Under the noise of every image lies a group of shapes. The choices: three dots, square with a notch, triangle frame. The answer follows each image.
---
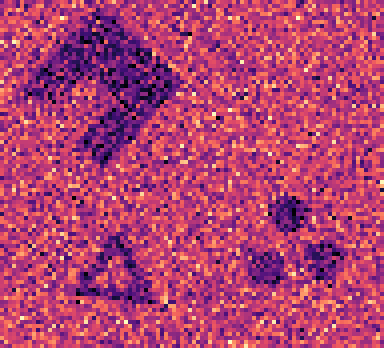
top left: dark square with a notch; bottom left: dark triangle frame; bottom right: dark three dots
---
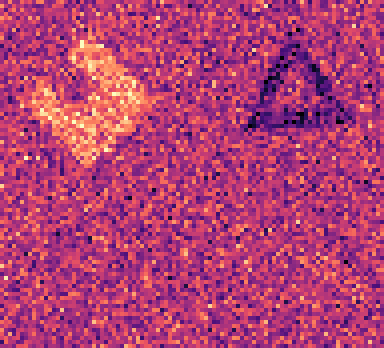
top left: light square with a notch; top right: dark triangle frame
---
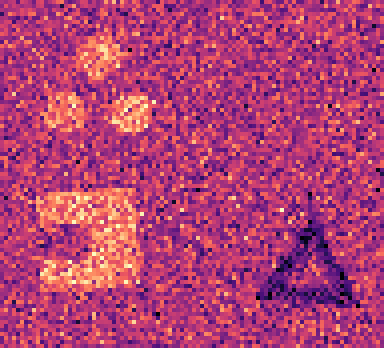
top left: light three dots; bottom left: light square with a notch; bottom right: dark triangle frame
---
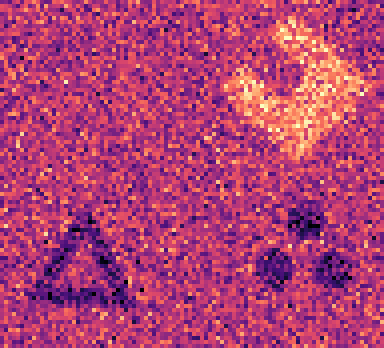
top right: light square with a notch; bottom left: dark triangle frame; bottom right: dark three dots
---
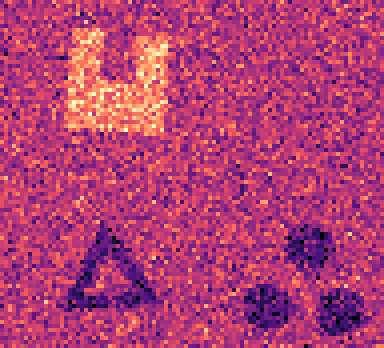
top left: light square with a notch; bottom left: dark triangle frame; bottom right: dark three dots
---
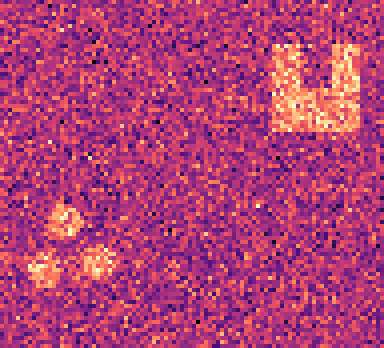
top right: light square with a notch; bottom left: light three dots
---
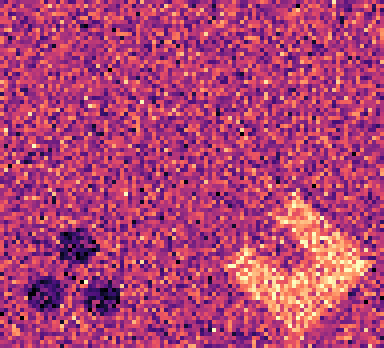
bottom left: dark three dots; bottom right: light square with a notch
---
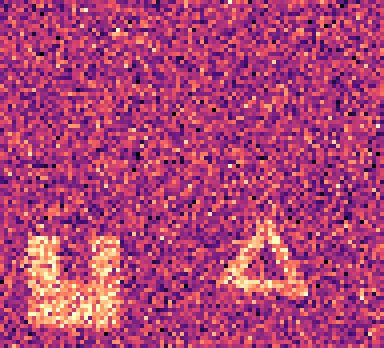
bottom left: light square with a notch; bottom right: light triangle frame
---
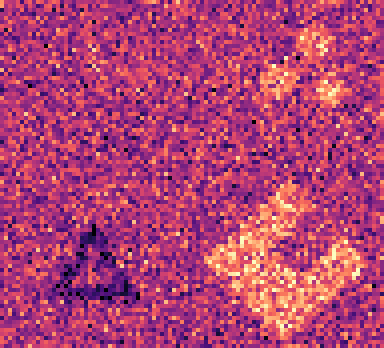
top right: light three dots; bottom left: dark triangle frame; bottom right: light square with a notch
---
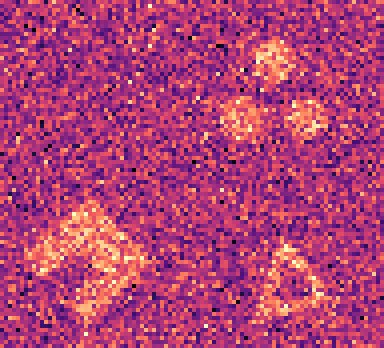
top right: light three dots; bottom left: light square with a notch; bottom right: light triangle frame
